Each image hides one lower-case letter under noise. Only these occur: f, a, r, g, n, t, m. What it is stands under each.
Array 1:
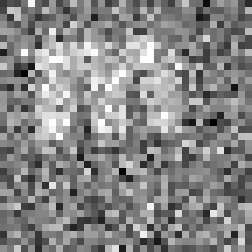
m
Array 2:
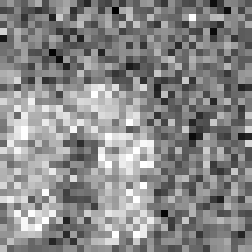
n
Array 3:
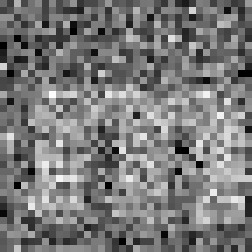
m
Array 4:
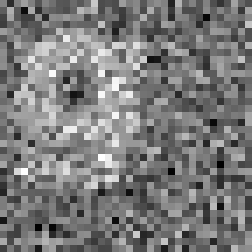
g
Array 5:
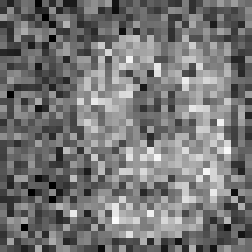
g
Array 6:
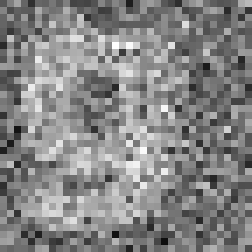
g
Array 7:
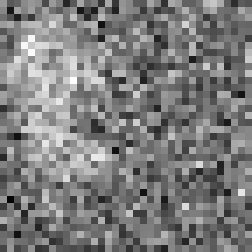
t
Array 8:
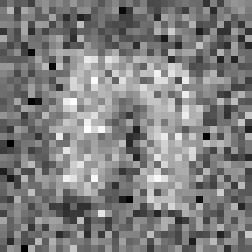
n
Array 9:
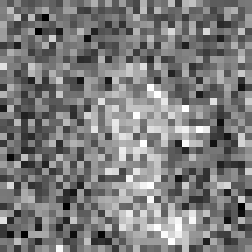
t
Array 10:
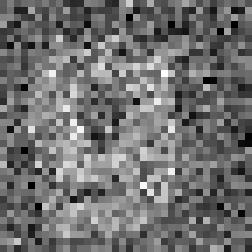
g
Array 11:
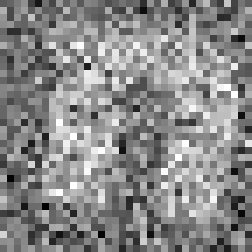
n
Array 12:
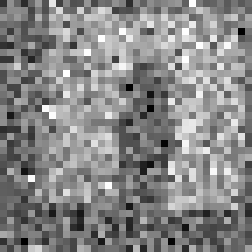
n
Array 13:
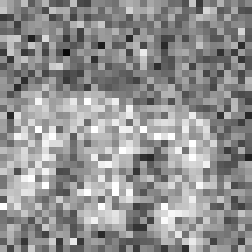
m
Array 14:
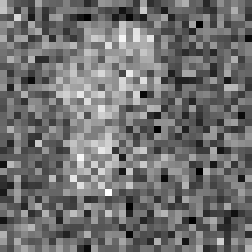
f
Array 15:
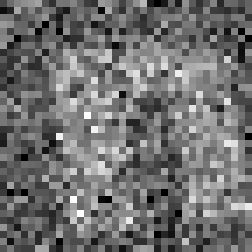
n
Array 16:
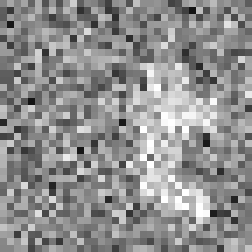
t
